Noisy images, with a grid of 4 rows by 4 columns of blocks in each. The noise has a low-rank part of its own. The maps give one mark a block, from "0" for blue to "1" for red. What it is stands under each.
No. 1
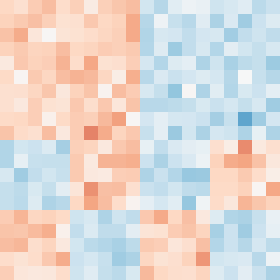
1 1 0 0
1 1 0 0
0 1 0 1
1 0 1 0
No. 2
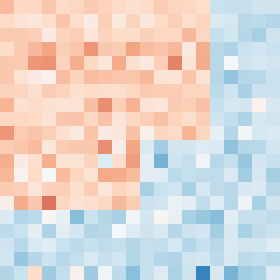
1 1 1 0
1 1 1 0
1 1 0 0
0 0 0 0
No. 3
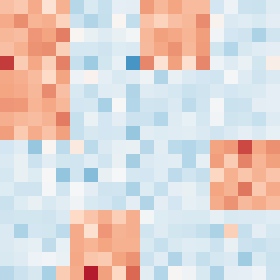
1 0 1 0
1 0 0 0
0 0 0 1
0 1 0 0
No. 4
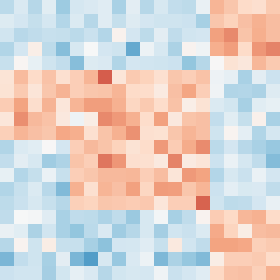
0 0 0 1
1 1 1 0
0 1 1 0
0 0 0 1
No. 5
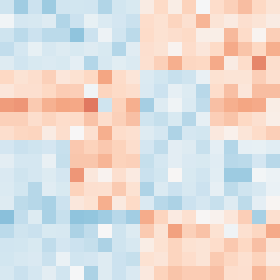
0 0 1 1
1 1 0 1
0 1 0 0
0 0 1 1
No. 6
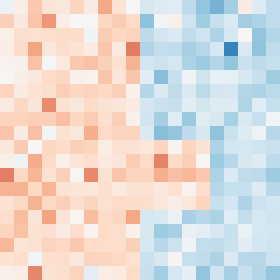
1 1 0 0
1 1 0 0
1 1 1 0
1 1 0 0
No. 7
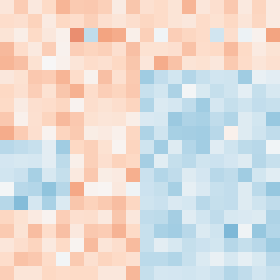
1 1 1 1
1 1 0 0
0 1 0 0
1 1 0 0
